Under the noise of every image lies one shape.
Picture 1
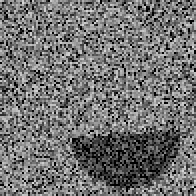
half disc
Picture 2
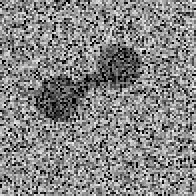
dumbbell
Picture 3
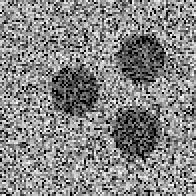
three dots
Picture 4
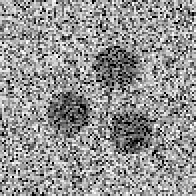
three dots
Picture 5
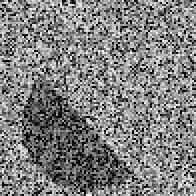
half disc
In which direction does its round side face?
down and left
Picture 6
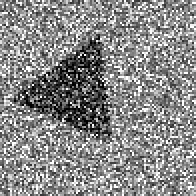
triangle
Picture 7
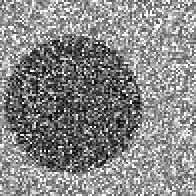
disc
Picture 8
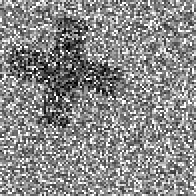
cross
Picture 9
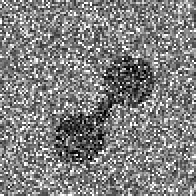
dumbbell
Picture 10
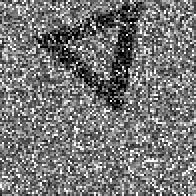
triangle frame
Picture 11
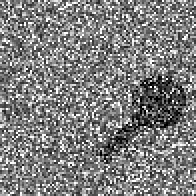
lollipop
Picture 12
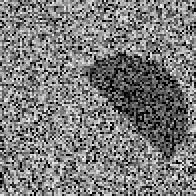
half disc
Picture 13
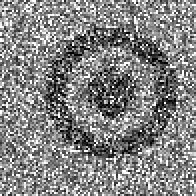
bullseye
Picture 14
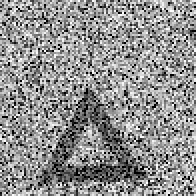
triangle frame
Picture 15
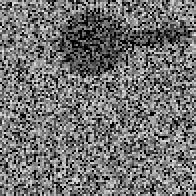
lollipop
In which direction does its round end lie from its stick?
left
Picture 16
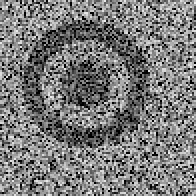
bullseye
